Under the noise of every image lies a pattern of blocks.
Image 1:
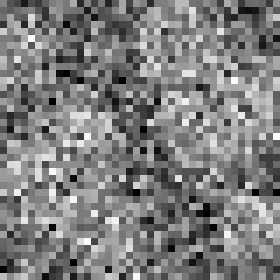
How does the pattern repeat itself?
the same after a half turn
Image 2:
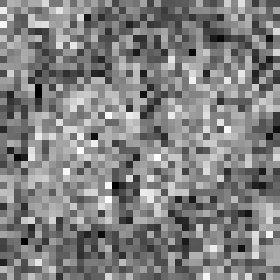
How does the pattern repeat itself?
the same after a half turn
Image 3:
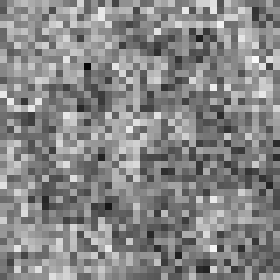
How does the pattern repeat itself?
mirrored about the diagonal from the top left
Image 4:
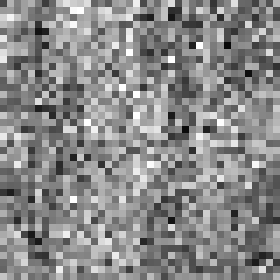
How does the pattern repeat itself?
top and bottom mirror each other
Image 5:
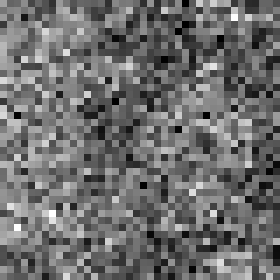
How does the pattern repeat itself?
top and bottom mirror each other
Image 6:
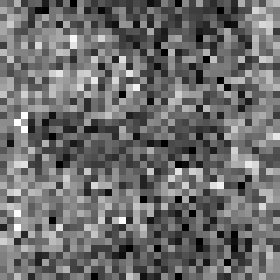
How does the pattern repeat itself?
top and bottom mirror each other
